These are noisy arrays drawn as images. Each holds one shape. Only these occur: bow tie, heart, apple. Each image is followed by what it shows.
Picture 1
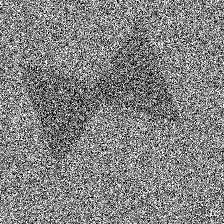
bow tie
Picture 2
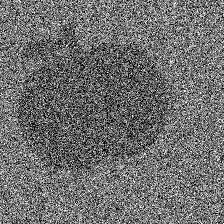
apple
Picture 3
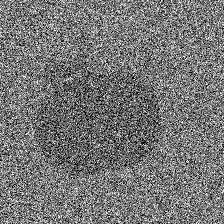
apple
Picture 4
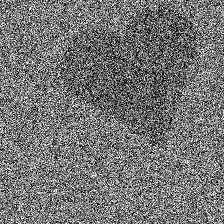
heart
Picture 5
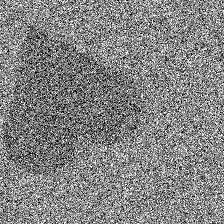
heart
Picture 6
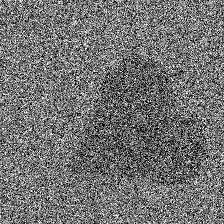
heart
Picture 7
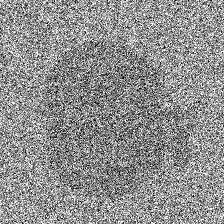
apple
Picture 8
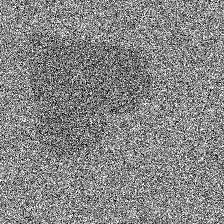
heart
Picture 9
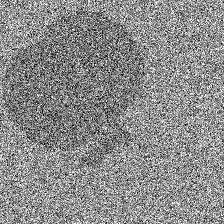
apple
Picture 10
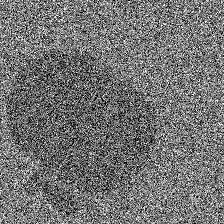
apple
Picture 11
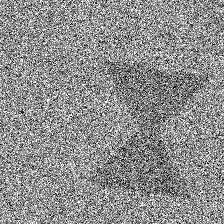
bow tie
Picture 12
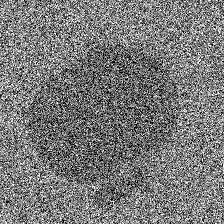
apple
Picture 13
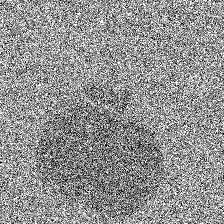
apple
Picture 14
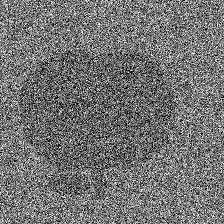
apple
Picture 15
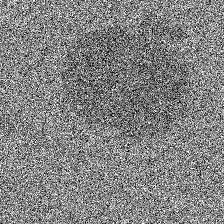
apple
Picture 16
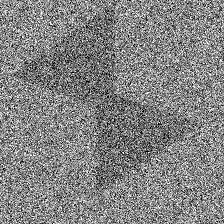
bow tie
